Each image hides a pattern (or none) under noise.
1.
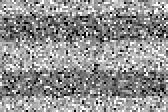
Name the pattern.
horizontal stripes
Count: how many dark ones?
2
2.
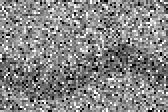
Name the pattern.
a wavy band
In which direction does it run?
left to right
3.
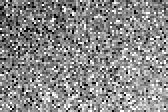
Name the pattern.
a smooth slope
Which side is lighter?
bottom right
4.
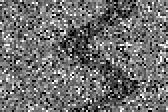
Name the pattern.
a wavy band
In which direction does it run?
top to bottom
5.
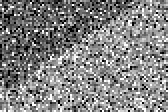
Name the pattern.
a sharp edge
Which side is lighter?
bottom right
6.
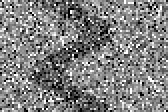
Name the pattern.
a wavy band
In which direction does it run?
top to bottom
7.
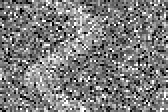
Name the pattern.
a wavy band
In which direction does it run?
top to bottom
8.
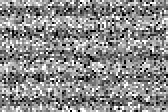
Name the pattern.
horizontal stripes
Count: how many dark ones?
5
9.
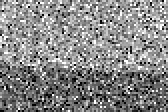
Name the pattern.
a sharp edge
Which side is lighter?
top
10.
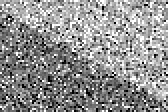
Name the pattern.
a sharp edge
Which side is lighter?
top right
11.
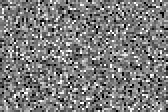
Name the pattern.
only noise
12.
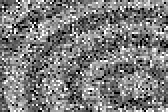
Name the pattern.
rings round one point
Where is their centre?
bottom right
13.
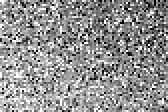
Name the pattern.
a smooth slope
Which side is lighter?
bottom left
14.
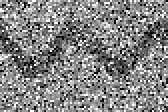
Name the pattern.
a wavy band
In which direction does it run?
left to right
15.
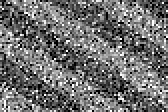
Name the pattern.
diagonal stripes
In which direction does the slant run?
top left to bottom right
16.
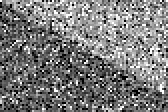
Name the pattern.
a sharp edge
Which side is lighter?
top right
